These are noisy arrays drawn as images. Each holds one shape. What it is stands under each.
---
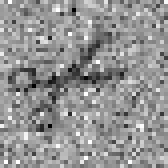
dark pair of scissors
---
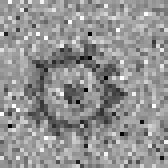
dark gear
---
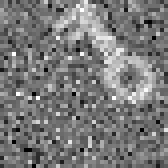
light key
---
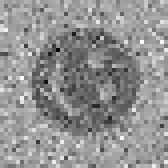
dark smiling face
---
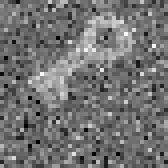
light key
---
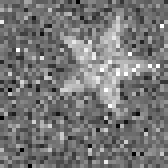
light star
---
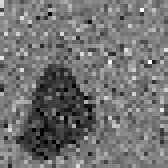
dark cloud
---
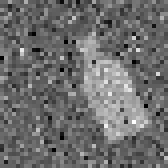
light bottle
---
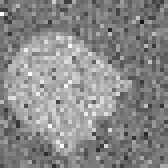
light ghost
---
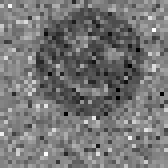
dark smiling face
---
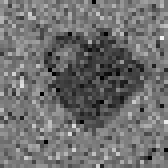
dark cup
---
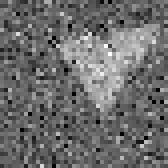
light chess pawn
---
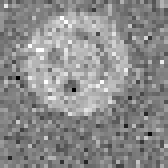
light smiling face
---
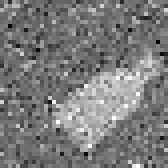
light bottle
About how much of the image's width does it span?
two thirds
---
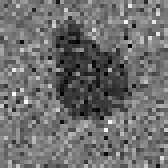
dark light bulb
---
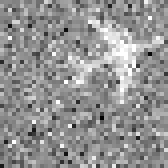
light airplane
